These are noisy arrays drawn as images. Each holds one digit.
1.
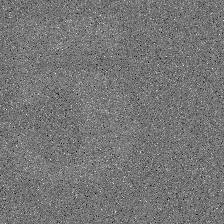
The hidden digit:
5
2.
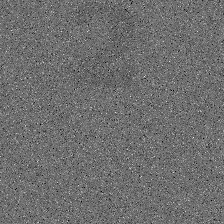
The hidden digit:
2
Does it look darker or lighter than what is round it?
darker
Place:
top middle
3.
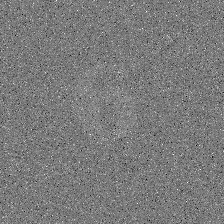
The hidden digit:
6
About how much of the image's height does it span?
a third
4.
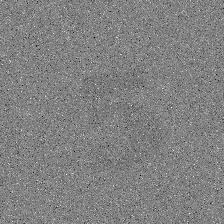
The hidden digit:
5
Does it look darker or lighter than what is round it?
darker
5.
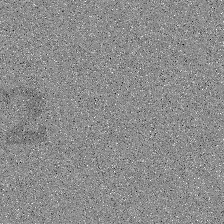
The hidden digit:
2
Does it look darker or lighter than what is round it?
darker
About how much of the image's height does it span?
a quarter
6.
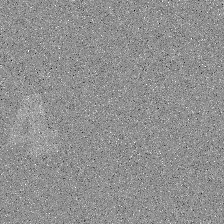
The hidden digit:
4
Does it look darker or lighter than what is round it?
lighter
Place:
middle left
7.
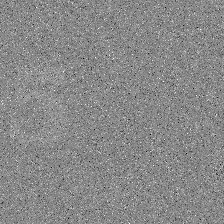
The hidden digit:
5
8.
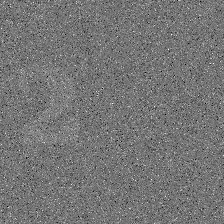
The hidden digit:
2
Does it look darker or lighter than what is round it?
lighter
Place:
middle left
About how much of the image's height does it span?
a third
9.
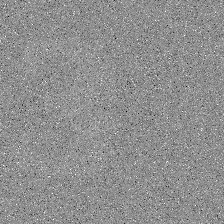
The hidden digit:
3
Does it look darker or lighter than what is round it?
lighter
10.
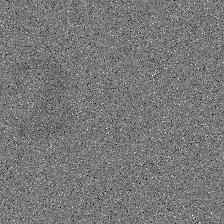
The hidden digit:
2
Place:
middle left
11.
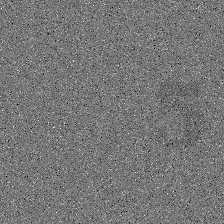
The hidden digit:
5
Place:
middle right
